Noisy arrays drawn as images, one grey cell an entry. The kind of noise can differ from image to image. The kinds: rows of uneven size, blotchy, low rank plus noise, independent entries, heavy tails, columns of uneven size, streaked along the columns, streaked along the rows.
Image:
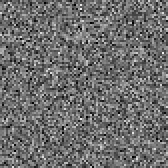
independent entries
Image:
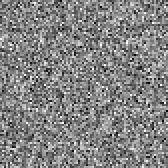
independent entries
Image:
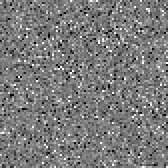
heavy tails
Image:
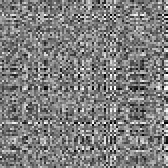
low rank plus noise
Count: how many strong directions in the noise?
one
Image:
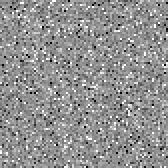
heavy tails
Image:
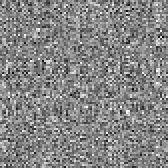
low rank plus noise
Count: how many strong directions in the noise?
five to eight
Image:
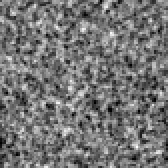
blotchy
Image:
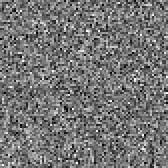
independent entries
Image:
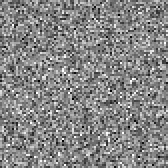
independent entries
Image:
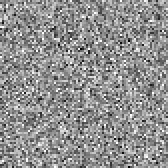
independent entries
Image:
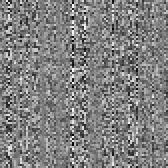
columns of uneven size
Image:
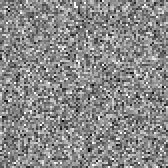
independent entries
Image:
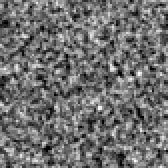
blotchy
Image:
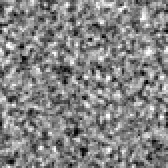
blotchy
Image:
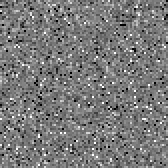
heavy tails
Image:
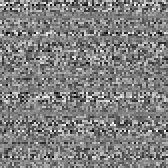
rows of uneven size
